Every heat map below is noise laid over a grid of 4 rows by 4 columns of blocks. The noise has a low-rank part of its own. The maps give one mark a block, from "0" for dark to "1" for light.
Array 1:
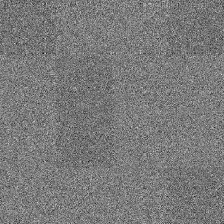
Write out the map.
0 1 1 0
1 0 1 1
1 0 1 1
1 1 1 0
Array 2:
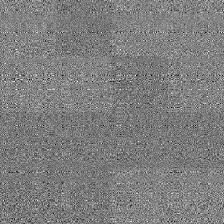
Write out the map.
1 0 1 1
1 1 0 1
0 0 0 0
0 0 1 1
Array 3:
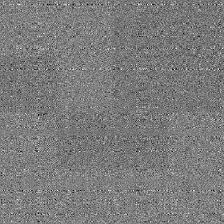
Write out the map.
1 1 0 0
0 1 0 0
1 0 0 1
1 1 1 1
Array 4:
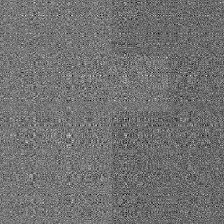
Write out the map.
1 1 0 0
1 1 1 0
1 1 0 0
1 1 0 0
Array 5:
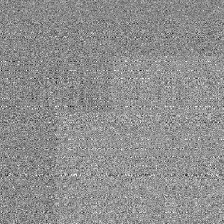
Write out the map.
0 0 0 0
0 0 1 1
0 1 1 1
0 1 1 1
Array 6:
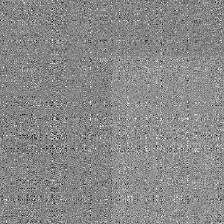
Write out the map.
0 0 0 0
0 0 1 1
0 0 1 1
0 0 1 1
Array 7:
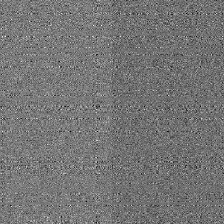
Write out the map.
1 1 0 0
1 1 0 0
1 1 0 0
1 1 0 0
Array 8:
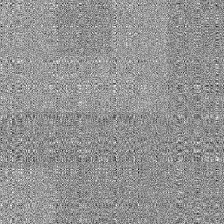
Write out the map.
1 0 1 0
1 1 1 0
0 0 0 0
1 0 0 0
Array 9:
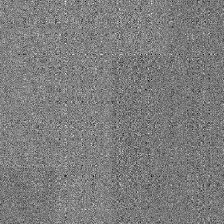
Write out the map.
1 1 1 0
1 1 0 0
1 1 0 0
0 1 0 0
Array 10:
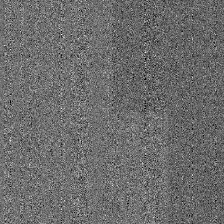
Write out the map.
1 1 0 0
1 1 0 0
1 1 1 0
1 1 1 0
